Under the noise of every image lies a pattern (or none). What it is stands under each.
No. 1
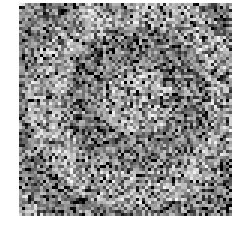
rings round one point
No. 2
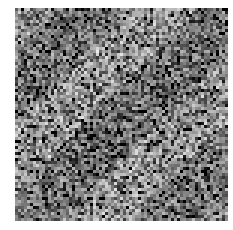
diagonal stripes
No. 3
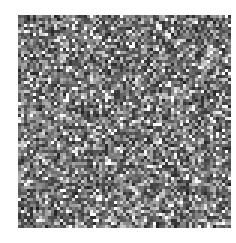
only noise
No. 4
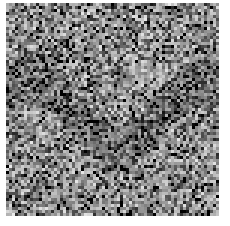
a wavy band
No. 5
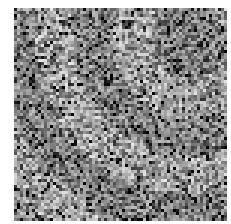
rings round one point
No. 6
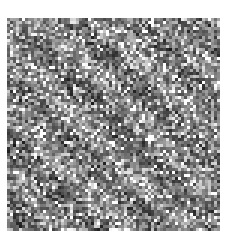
diagonal stripes
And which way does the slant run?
top left to bottom right
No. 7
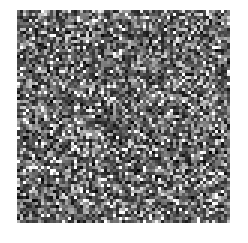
only noise
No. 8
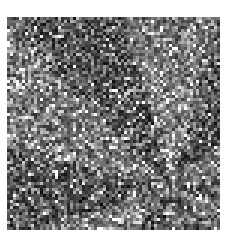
spokes from one point
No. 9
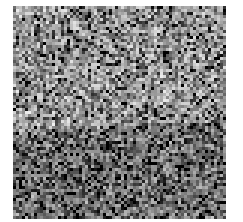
a sharp edge
